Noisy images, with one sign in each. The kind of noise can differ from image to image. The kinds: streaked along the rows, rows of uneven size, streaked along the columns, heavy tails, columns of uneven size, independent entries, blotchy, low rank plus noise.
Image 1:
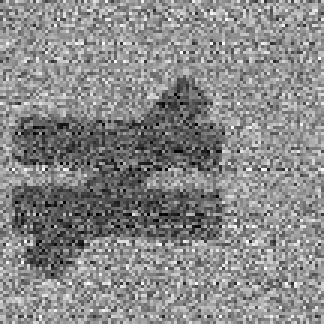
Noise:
rows of uneven size
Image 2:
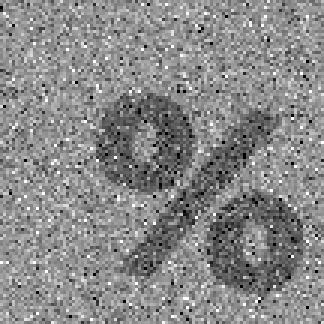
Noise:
heavy tails
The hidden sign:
percent sign
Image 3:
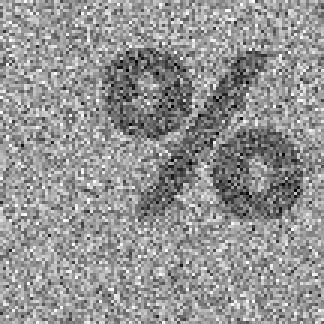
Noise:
independent entries
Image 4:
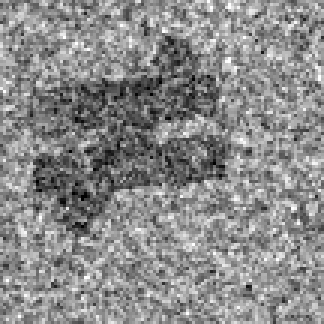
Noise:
blotchy
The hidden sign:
not-equal sign
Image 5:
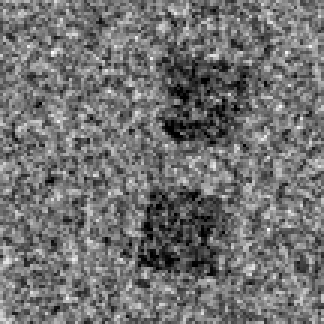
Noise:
blotchy
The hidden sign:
colon
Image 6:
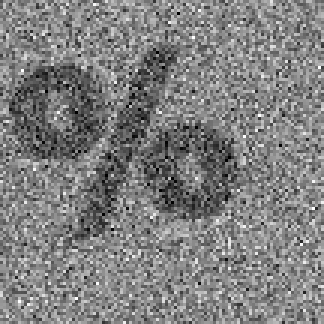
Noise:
independent entries
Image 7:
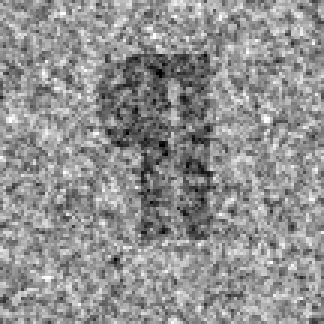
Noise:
blotchy
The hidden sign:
pilcrow
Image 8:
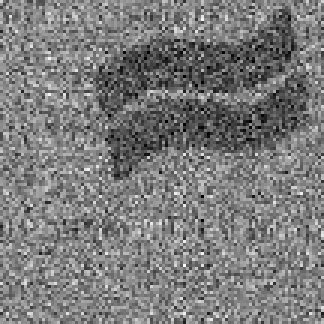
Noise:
low rank plus noise
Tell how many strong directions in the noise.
three or four
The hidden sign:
approximately sign
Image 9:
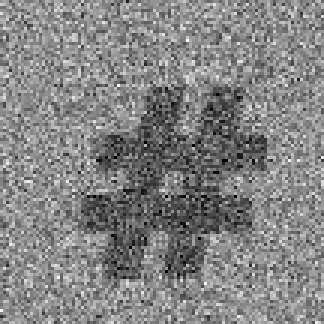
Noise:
low rank plus noise
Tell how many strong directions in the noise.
three or four
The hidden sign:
hash sign
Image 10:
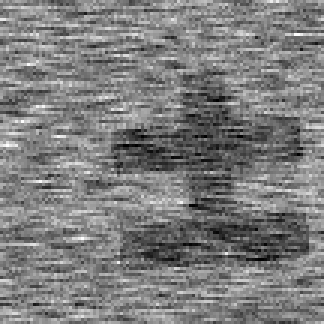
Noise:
streaked along the rows
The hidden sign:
plus-minus sign
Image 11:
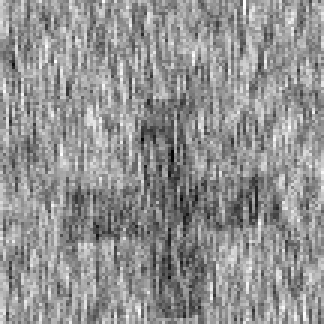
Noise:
streaked along the columns
